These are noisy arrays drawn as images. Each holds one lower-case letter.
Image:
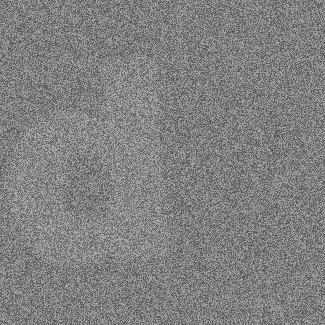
d
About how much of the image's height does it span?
two thirds
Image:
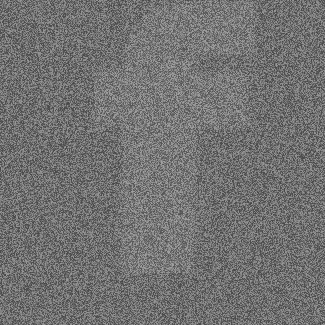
f
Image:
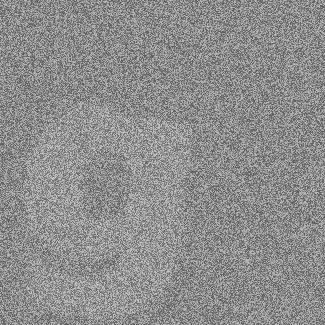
g
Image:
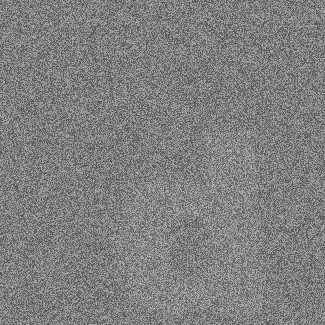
d
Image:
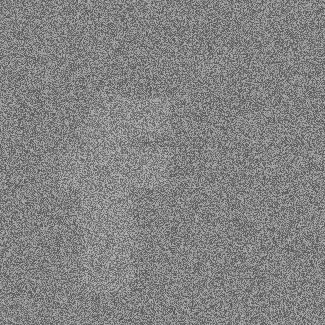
f
